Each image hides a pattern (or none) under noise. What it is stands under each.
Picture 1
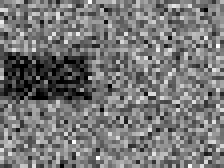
one block
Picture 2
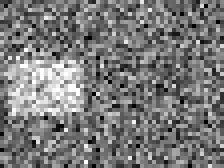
one block
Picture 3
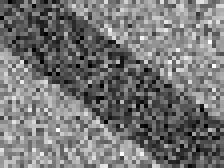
a diagonal band
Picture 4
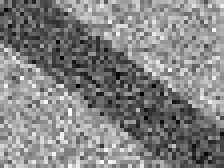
a diagonal band
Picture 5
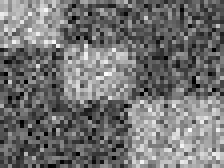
blocks along the diagonal
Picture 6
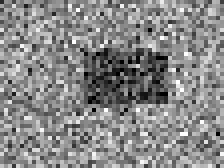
one block
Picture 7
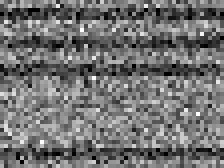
bands of rows
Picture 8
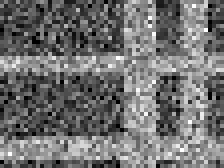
bands of rows crossing bands of columns
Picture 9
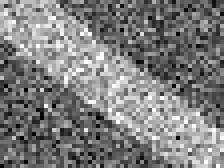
a diagonal band
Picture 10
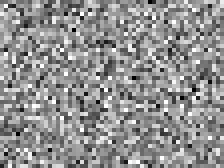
only noise
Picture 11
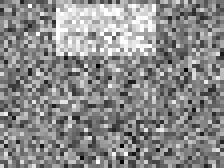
one block
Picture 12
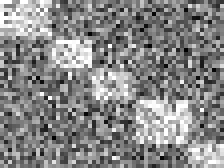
blocks along the diagonal
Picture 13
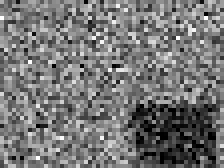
one block
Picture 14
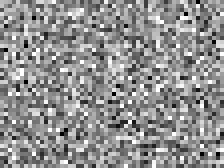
only noise
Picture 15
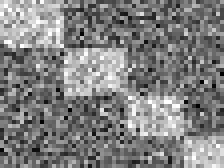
blocks along the diagonal
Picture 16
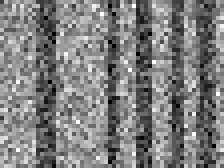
bands of columns
